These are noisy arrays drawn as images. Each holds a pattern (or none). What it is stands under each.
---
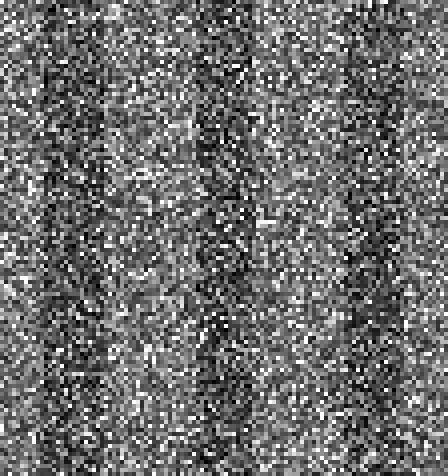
vertical stripes
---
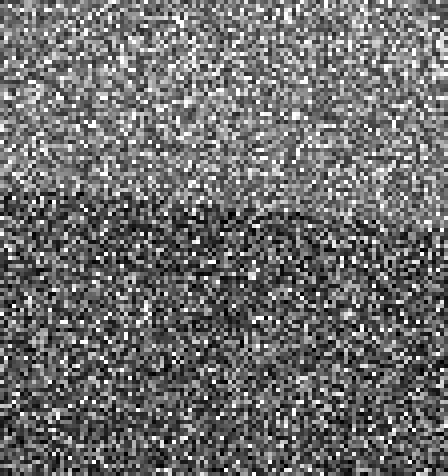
a sharp edge
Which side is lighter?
top
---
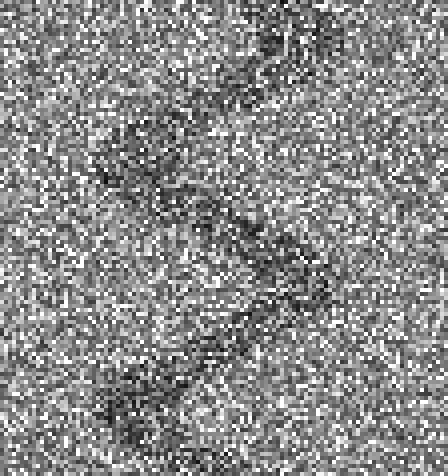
a wavy band
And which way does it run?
top to bottom
